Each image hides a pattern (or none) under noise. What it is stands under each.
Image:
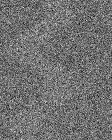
a wavy band
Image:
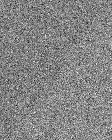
a sharp edge
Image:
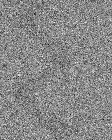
a wavy band
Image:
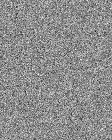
only noise
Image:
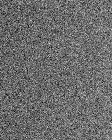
a smooth slope
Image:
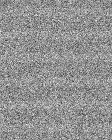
horizontal stripes
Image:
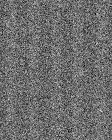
vertical stripes
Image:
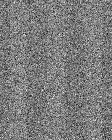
vertical stripes
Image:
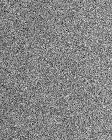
a smooth slope
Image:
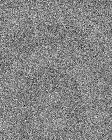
rings round one point
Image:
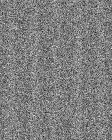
vertical stripes
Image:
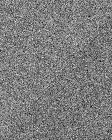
a sharp edge
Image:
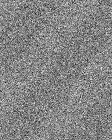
diagonal stripes
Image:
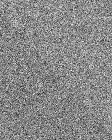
a sharp edge
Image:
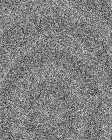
rings round one point
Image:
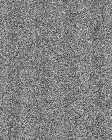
vertical stripes
